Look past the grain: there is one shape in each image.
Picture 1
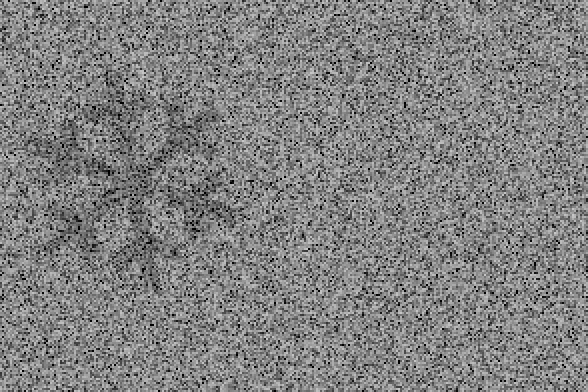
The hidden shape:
snowflake
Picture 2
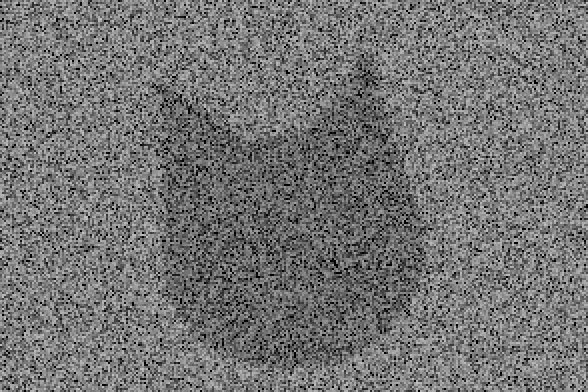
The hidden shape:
cat's head
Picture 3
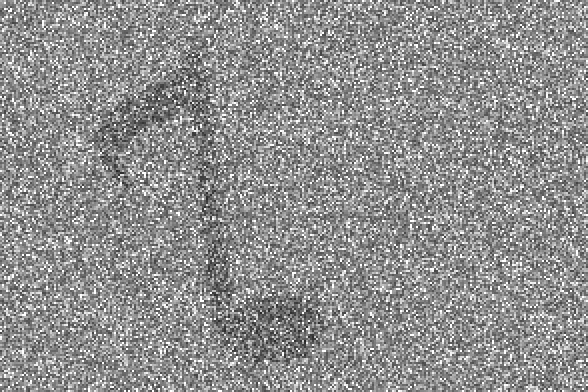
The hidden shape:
musical note
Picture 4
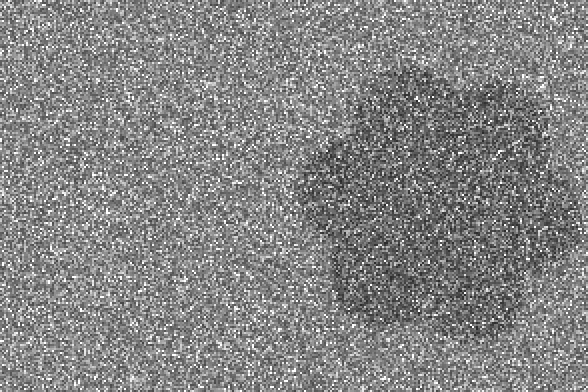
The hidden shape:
flower
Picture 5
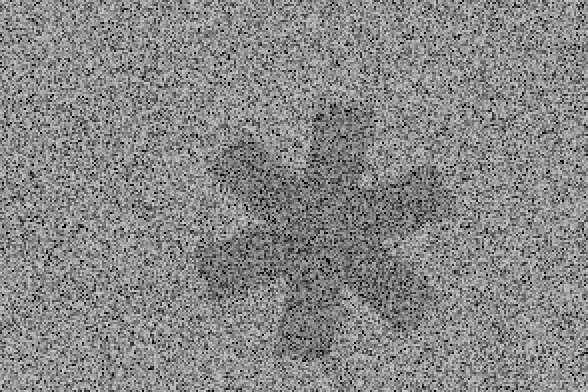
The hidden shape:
asterisk
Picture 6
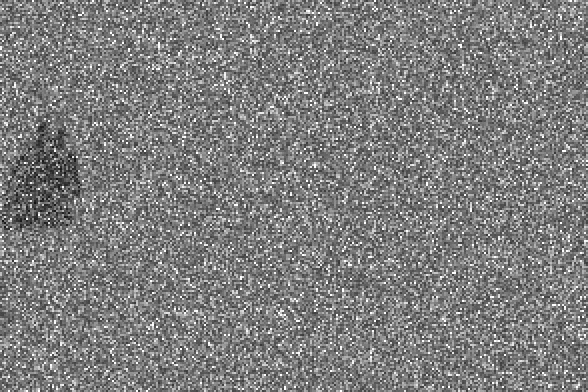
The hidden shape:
chess knight
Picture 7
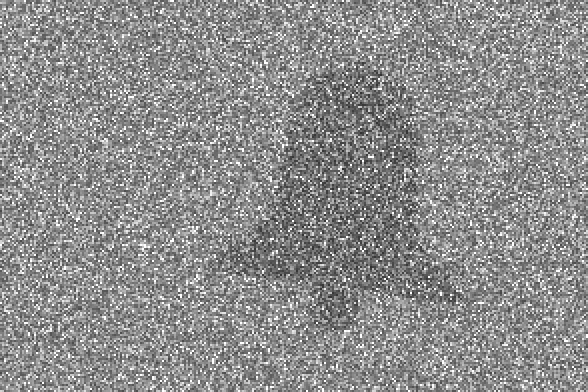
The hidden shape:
bell
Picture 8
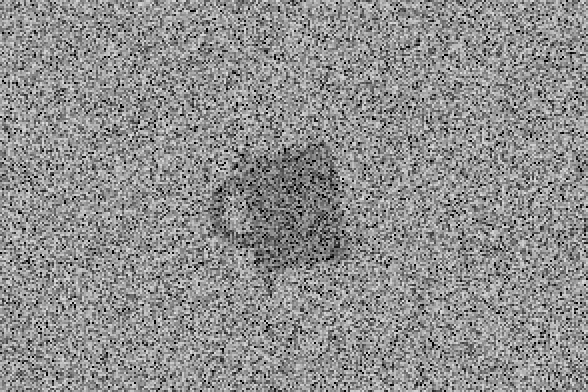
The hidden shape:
cup
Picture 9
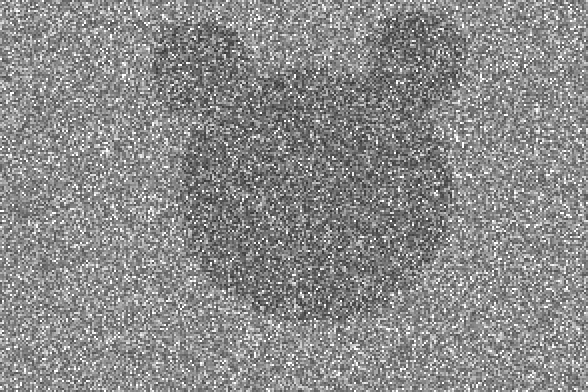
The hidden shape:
bear's head
